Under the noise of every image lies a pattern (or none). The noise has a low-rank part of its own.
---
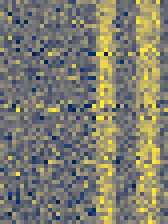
bands of columns
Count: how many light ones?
2
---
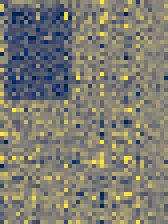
one block
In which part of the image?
top left
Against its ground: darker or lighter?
darker
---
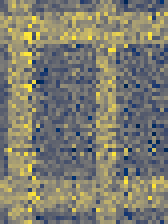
bands of rows crossing bands of columns
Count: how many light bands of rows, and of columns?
2 and 2
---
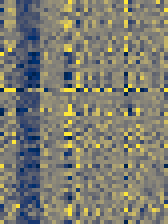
one band of columns
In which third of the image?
left
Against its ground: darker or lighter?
darker
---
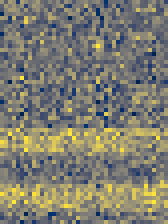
bands of rows
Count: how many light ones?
2
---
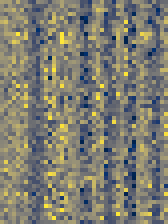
bands of columns
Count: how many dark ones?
5
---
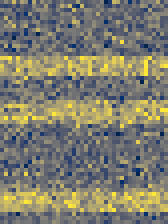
bands of rows
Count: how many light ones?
3
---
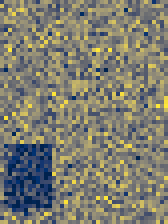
one block
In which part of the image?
bottom left
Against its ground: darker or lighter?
darker
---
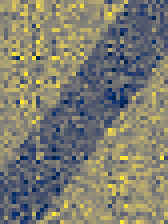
a diagonal band
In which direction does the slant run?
bottom left to top right
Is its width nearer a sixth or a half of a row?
a half
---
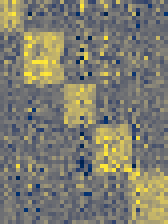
blocks along the diagonal
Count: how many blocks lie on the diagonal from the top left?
5
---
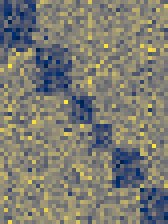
blocks along the diagonal
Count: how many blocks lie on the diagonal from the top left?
6
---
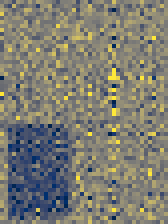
one block
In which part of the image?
bottom left
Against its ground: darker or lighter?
darker
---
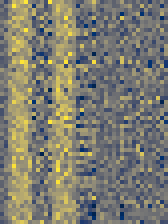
bands of columns
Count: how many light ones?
2
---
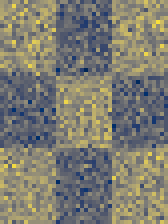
a checkerboard
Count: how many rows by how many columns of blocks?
3 by 3
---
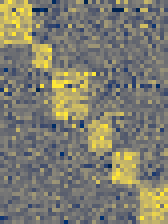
blocks along the diagonal
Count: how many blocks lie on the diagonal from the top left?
6
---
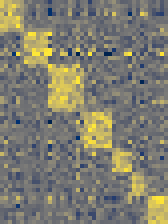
blocks along the diagonal
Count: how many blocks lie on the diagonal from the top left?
7
